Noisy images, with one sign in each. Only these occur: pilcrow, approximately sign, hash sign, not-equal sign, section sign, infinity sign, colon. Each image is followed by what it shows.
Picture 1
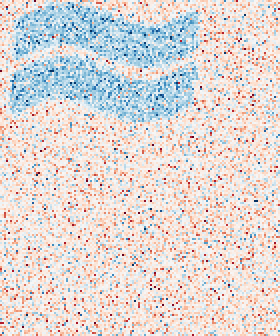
approximately sign
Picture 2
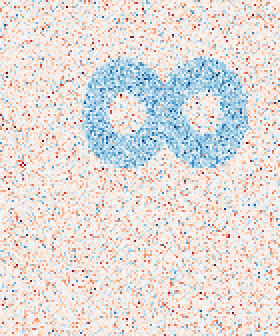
infinity sign
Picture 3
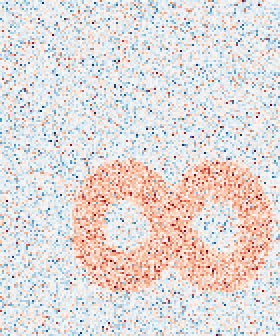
infinity sign
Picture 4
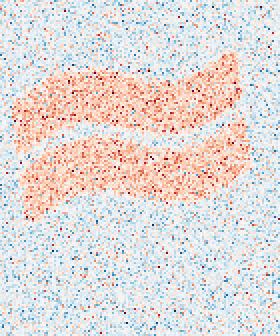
approximately sign
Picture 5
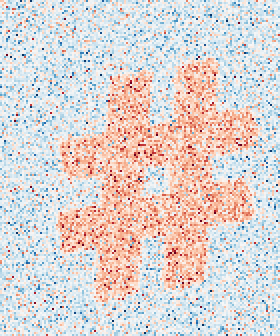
hash sign
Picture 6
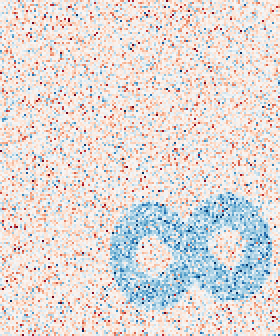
infinity sign
